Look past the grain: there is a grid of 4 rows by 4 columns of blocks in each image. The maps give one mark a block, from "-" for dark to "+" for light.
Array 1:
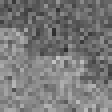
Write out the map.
----
+---
+++-
++++
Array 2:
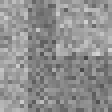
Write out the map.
+-++
+-++
+---
+---
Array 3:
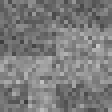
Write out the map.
----
--++
++++
-+--
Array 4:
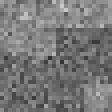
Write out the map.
++++
++--
----
---+
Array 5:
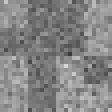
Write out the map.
+--+
---+
+-+-
+-++
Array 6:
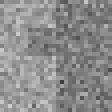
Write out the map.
++--
+---
++--
++--
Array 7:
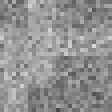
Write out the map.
-+--
++++
++--
+---
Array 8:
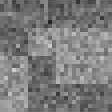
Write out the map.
----
-+++
+-++
+---
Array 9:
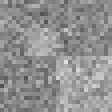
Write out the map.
----
-+--
--++
--++
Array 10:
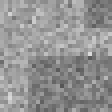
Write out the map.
+++-
++++
+---
+---
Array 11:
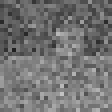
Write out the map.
----
--+-
++++
++++
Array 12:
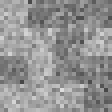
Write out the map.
+---
++-+
-+--
+++-
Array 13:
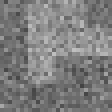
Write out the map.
-++-
-+++
-+--
----
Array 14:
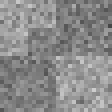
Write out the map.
++--
+---
--++
--++
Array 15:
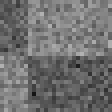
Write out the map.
-+++
-+++
+---
+---
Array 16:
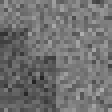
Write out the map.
++++
-+++
--++
--++
